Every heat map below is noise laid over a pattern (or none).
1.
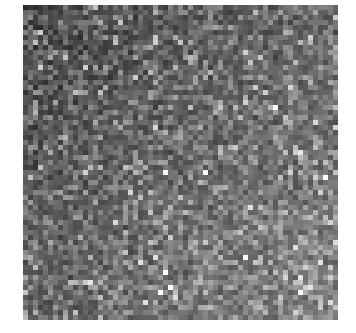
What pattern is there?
a smooth slope
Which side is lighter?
bottom right
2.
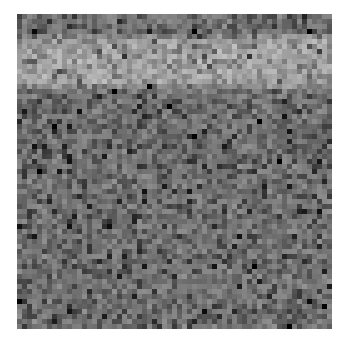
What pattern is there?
one horizontal stripe
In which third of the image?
top
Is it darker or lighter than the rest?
lighter
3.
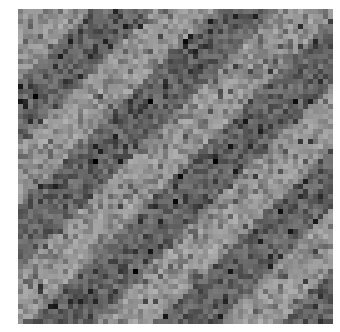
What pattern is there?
diagonal stripes
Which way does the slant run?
bottom left to top right
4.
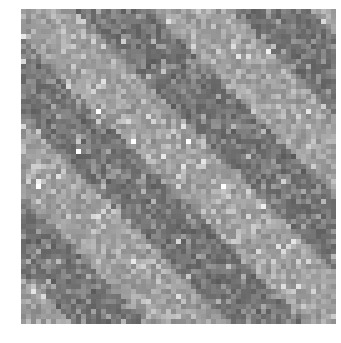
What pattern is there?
diagonal stripes
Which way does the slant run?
top left to bottom right
